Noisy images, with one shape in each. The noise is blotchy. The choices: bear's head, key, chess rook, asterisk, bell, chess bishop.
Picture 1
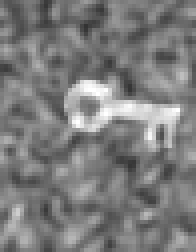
key
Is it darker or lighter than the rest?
lighter
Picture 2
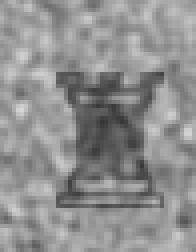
chess rook
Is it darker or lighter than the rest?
darker
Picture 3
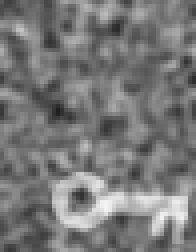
key
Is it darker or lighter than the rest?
lighter
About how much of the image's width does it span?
two thirds
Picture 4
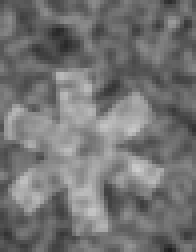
asterisk
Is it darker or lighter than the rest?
lighter
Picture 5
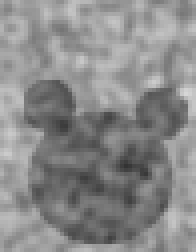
bear's head
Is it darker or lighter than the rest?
darker
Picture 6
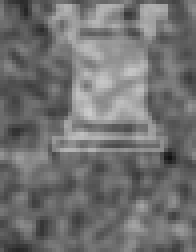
chess rook
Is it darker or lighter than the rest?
lighter
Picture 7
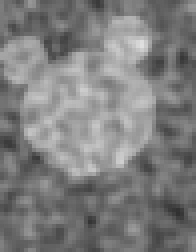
bear's head
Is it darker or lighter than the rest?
lighter
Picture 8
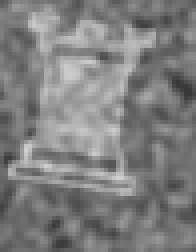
chess rook
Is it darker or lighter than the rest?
lighter
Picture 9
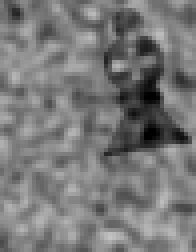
chess bishop
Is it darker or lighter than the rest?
darker
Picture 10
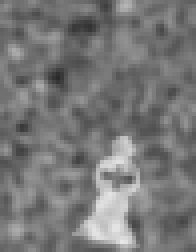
chess bishop
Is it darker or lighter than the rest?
lighter
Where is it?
bottom middle
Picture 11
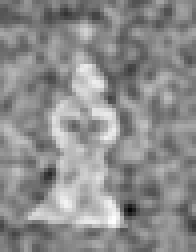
chess bishop
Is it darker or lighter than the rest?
lighter
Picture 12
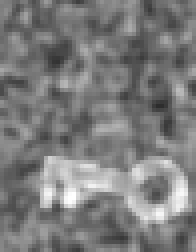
key
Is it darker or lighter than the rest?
lighter
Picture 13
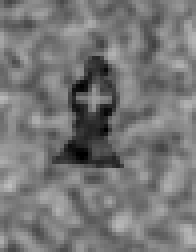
chess bishop
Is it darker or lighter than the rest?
darker
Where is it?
centre
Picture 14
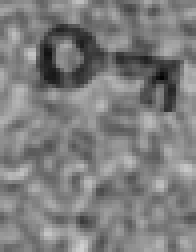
key
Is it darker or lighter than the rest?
darker
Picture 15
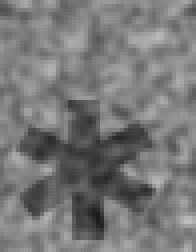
asterisk
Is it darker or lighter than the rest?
darker
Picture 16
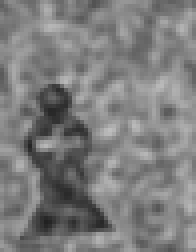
chess bishop
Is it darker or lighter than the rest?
darker
